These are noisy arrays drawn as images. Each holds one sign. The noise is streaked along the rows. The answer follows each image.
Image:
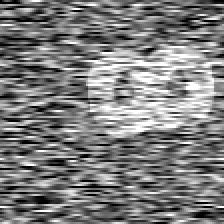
light infinity sign
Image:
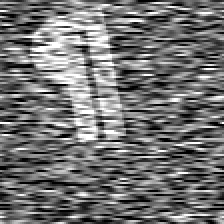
light pilcrow
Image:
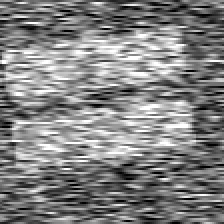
light equals sign
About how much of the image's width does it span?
nearly all
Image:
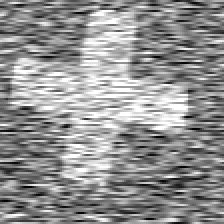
light plus sign
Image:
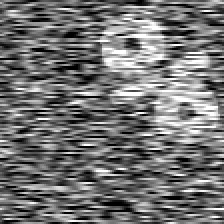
light percent sign
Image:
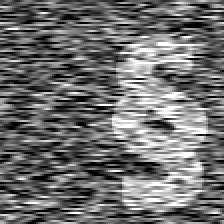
light section sign
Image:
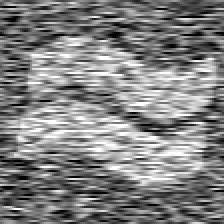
light approximately sign
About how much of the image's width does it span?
nearly all
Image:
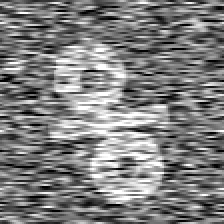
light percent sign
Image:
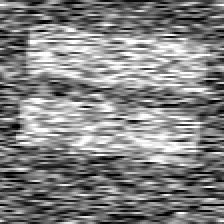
light equals sign
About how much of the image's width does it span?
nearly all
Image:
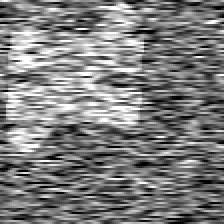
light not-equal sign
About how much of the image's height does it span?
two thirds
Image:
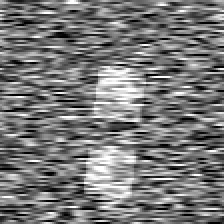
light colon
